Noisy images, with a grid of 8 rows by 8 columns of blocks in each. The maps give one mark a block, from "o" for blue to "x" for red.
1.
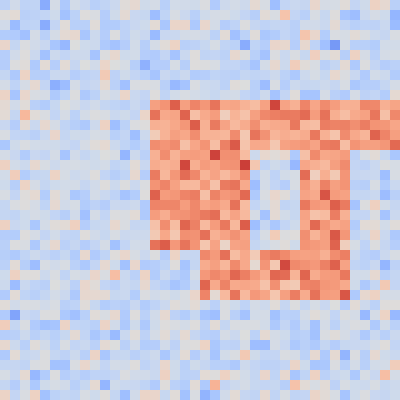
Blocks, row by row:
o o o o o o o o
o o o o o o o o
o o o x x x x x
o o o x x o x o
o o o x x o x o
o o o o x x x o
o o o o o o o o
o o o o o o o o
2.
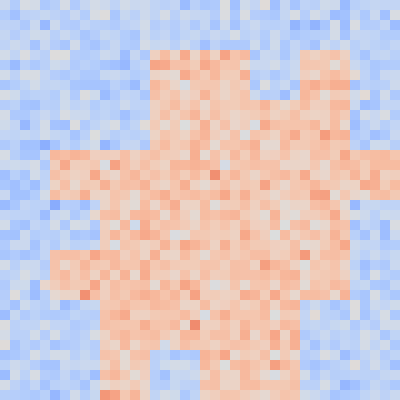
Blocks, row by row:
o o o o o o o o
o o o x x o x o
o o o x x x x o
o x x x x x x x
o o x x x x x o
o x x x x x x o
o o x x x x o o
o o x o x x o o
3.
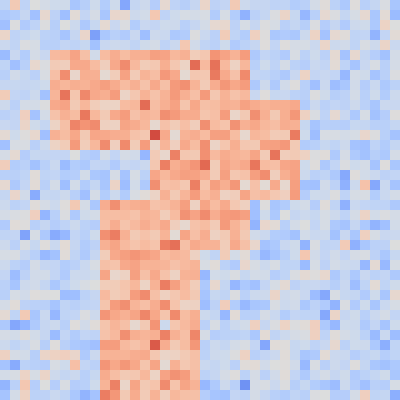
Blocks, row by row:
o o o o o o o o
o x x x x o o o
o x x x x x o o
o o o x x x o o
o o x x x o o o
o o x x o o o o
o o x x o o o o
o o x x o o o o
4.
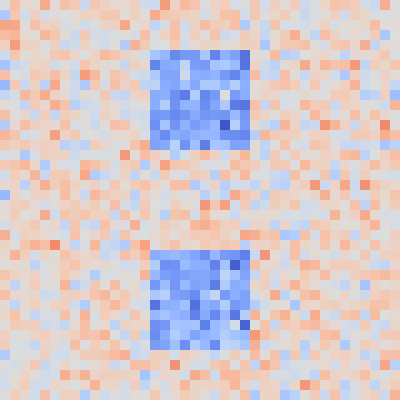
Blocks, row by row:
x x x x x x x x
x x x o o x x x
x x x o o x x x
x x x x x x x x
x x x x x x x x
x x x o o x x x
x x x o o x x x
x x x x x x x x
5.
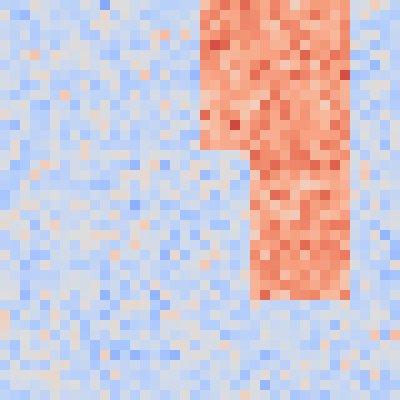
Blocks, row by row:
o o o o x x x o
o o o o x x x o
o o o o x x x o
o o o o o x x o
o o o o o x x o
o o o o o x x o
o o o o o o o o
o o o o o o o o
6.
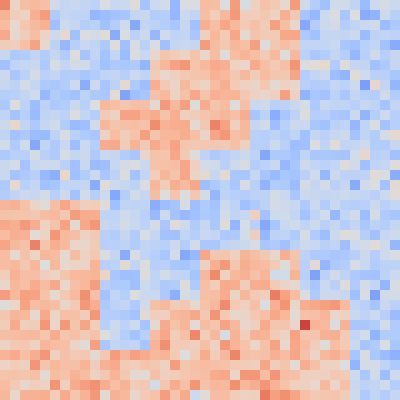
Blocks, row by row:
x o o o x x o o
o o o x x x o o
o o x x x o o o
o o o x o o o o
x x o o o o o o
x x o o x x o o
x x o x x x x o
x x x x x x x o
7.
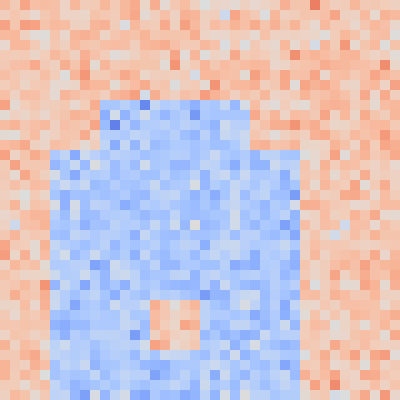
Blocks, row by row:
x x x x x x x x
x x x x x x x x
x x o o o x x x
x o o o o o x x
x o o o o o x x
x o o o o o x x
x o o x o o x x
x o o o o o x x
